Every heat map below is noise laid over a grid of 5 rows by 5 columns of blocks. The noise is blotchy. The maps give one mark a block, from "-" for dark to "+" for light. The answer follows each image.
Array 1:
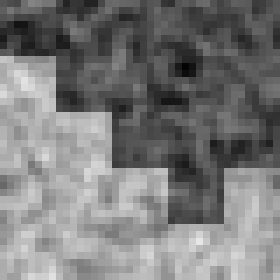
- - - - -
+ - - - -
+ + - - -
+ + + - +
+ + + + +
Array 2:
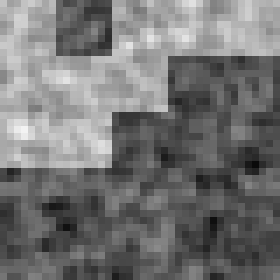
+ - + + +
+ + + - -
+ + - - -
- - - - -
- - - - -
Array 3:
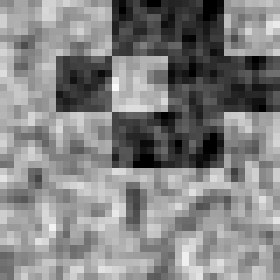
+ + - - +
+ - + - -
+ + - - +
+ + + + +
+ + + + +
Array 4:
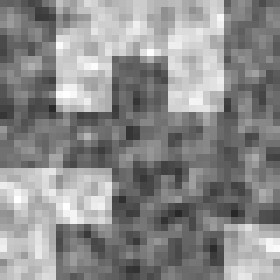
- + + + -
- + - + -
- - - - -
+ + - - -
+ - - - +
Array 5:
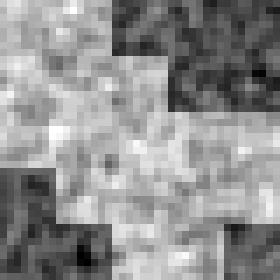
+ + - - -
+ + + - -
+ + + + +
- + + + +
- - + + -
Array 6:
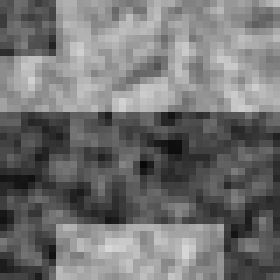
- + + + +
+ + + + +
- - - - -
- - - - -
- + + + -
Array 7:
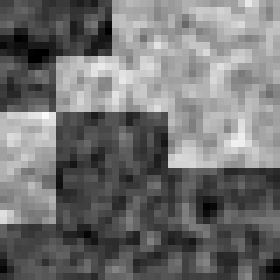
- - + + +
- + + + +
+ - - + +
+ - - - -
- - - - -
